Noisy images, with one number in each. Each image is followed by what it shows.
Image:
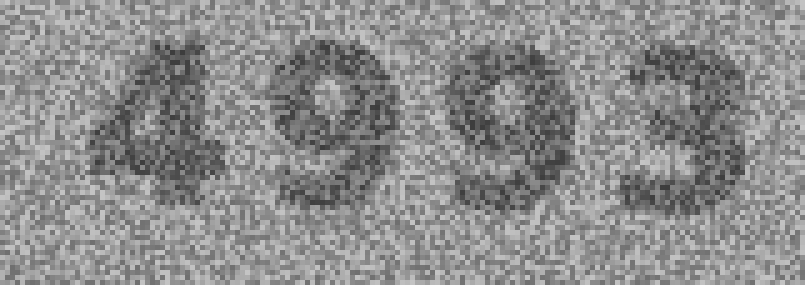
4993
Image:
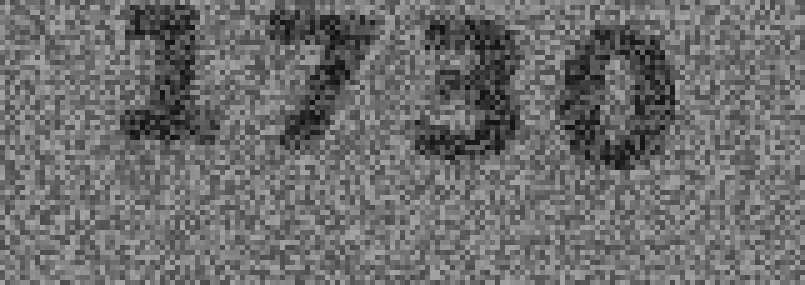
1730
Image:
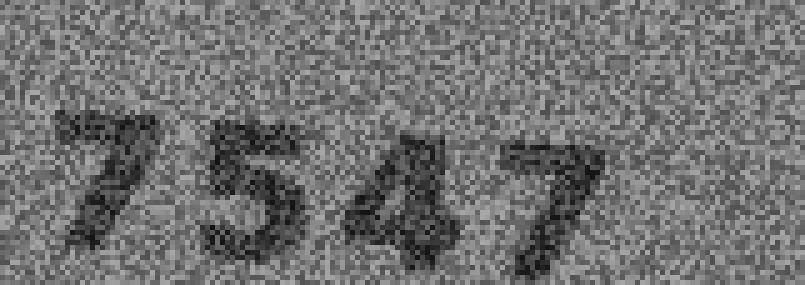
7547
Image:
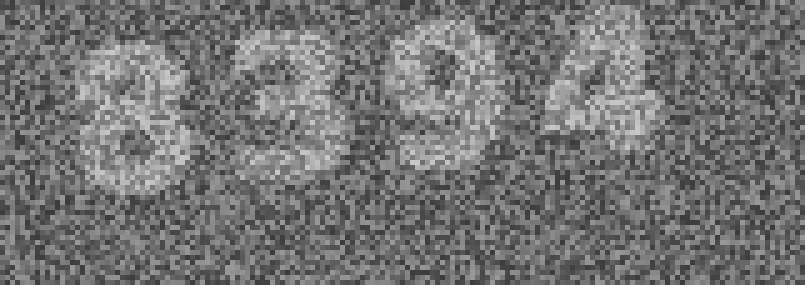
8394
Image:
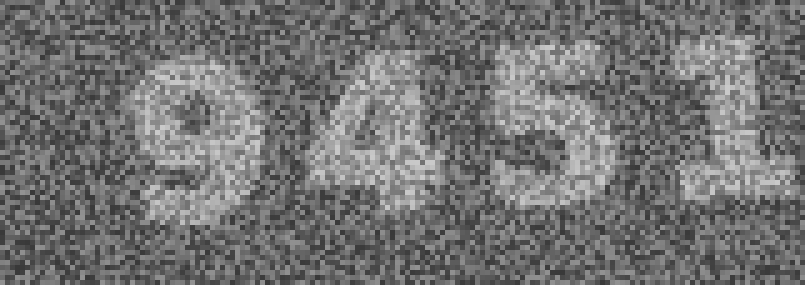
9451
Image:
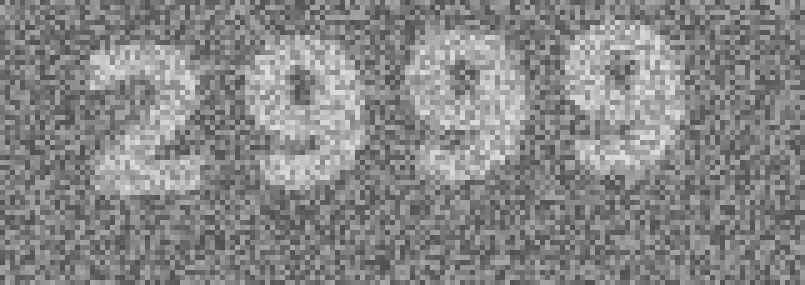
2999
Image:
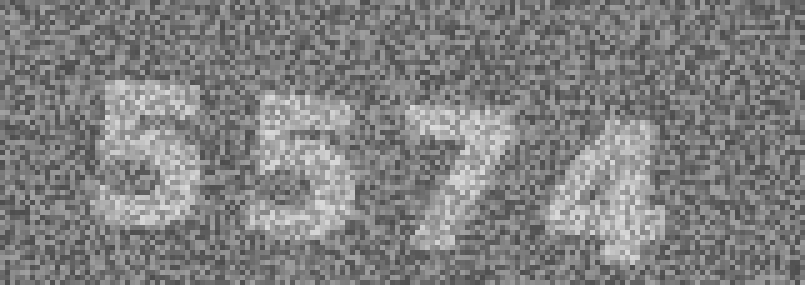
5574
